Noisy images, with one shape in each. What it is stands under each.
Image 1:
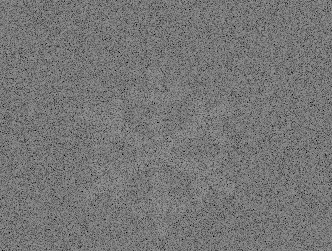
snowflake
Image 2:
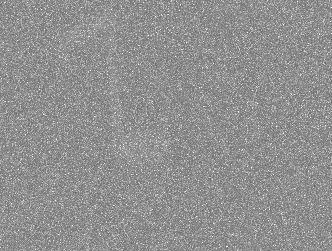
musical note
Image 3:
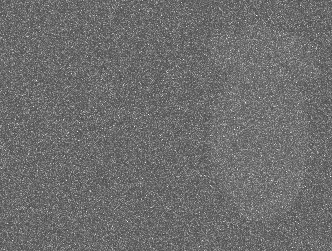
footprint
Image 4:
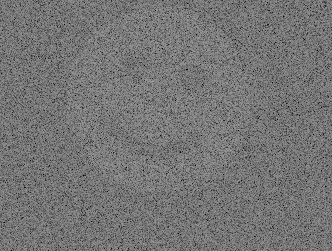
smiling face
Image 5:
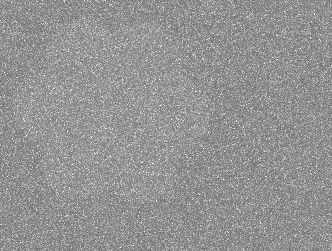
flower
